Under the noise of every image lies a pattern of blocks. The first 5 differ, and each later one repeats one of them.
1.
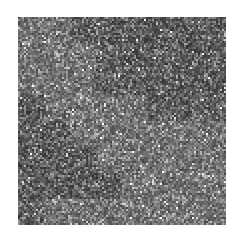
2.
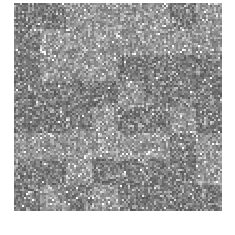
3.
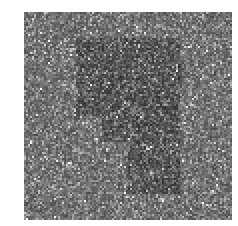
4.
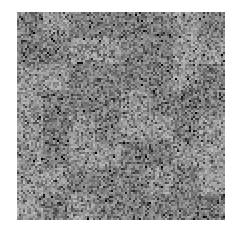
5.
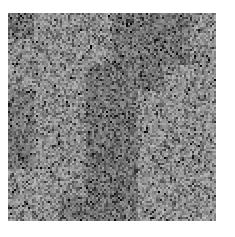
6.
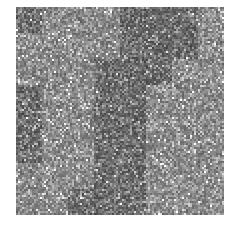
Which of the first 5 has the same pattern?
5
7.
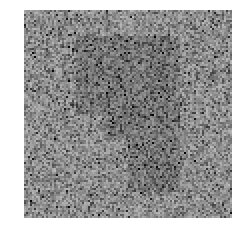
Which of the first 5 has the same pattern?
3
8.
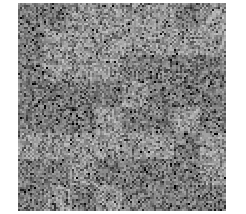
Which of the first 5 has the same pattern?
2
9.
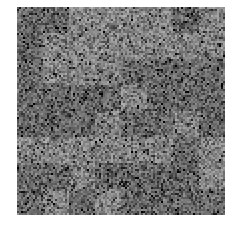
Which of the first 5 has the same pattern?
2
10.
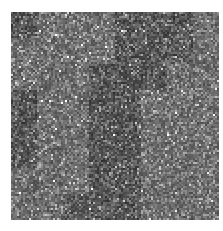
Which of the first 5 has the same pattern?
5
